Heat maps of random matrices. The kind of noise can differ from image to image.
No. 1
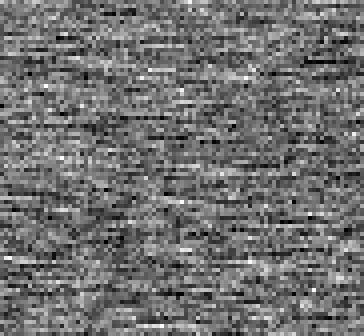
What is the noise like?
streaked along the rows
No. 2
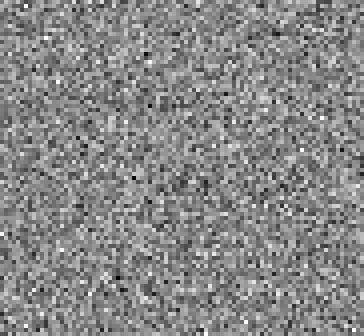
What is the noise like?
independent entries
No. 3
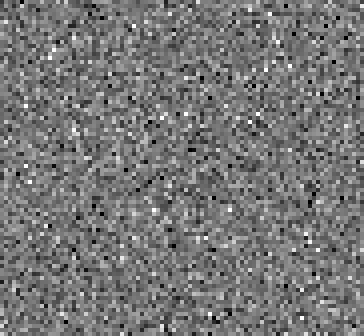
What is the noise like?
heavy tails
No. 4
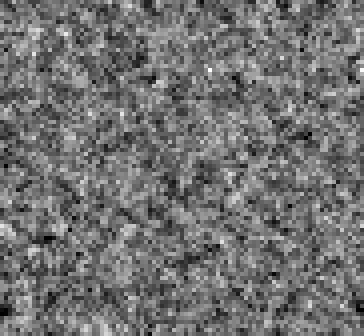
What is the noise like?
blotchy
